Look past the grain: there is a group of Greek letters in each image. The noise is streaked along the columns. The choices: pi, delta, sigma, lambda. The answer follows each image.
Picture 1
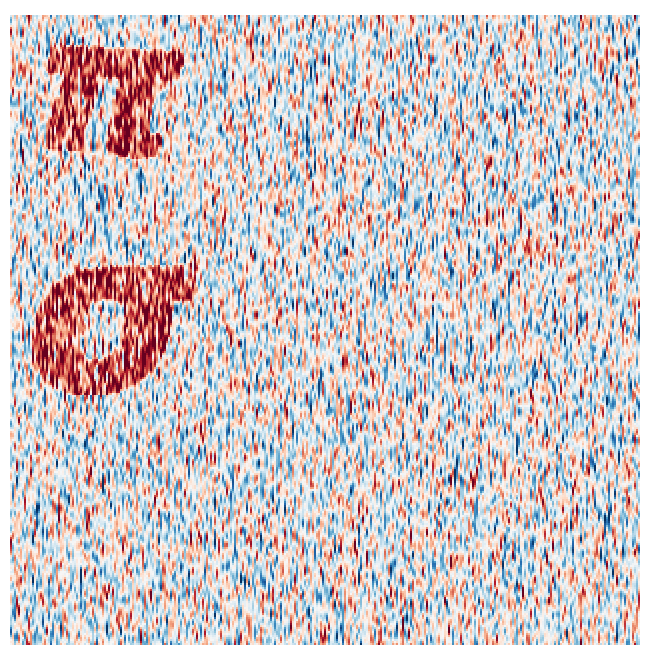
top left: pi; middle left: sigma
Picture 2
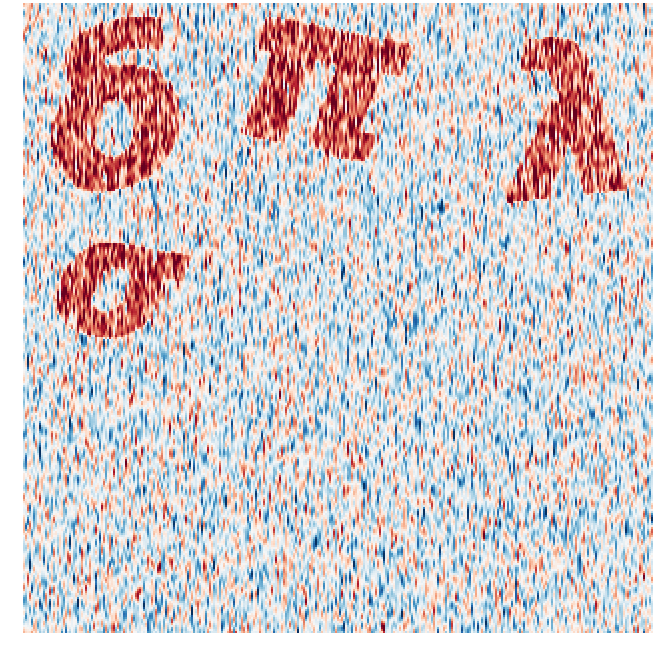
top left: delta; top middle: pi; top right: lambda; middle left: sigma
